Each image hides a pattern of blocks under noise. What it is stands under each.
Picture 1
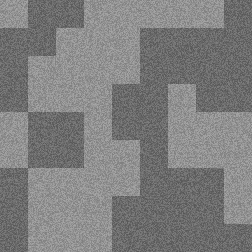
no symmetry
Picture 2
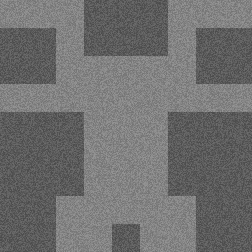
left and right mirror each other
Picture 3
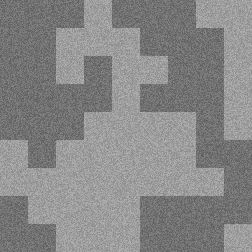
no symmetry
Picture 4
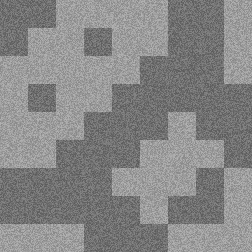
mirrored about the diagonal from the top left
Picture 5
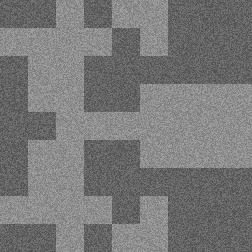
top and bottom mirror each other
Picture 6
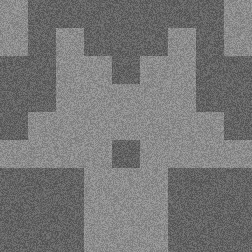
left and right mirror each other
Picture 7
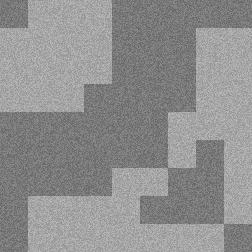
mirrored about the diagonal from the top left
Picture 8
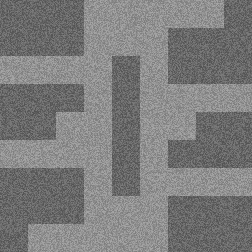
the same after a half turn
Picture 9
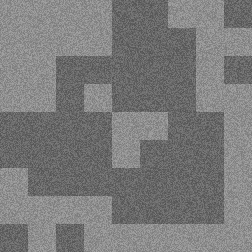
mirrored about the diagonal from the top left
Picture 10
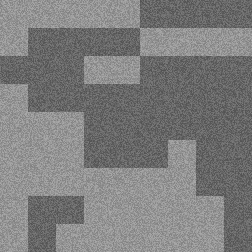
no symmetry
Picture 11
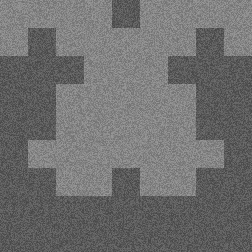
left and right mirror each other
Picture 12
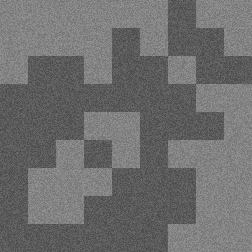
mirrored about the diagonal from the bottom left
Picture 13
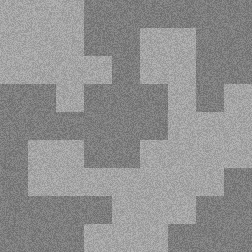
mirrored about the diagonal from the top left
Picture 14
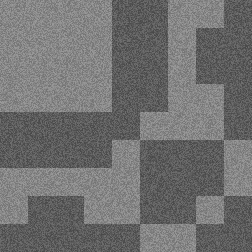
mirrored about the diagonal from the top left
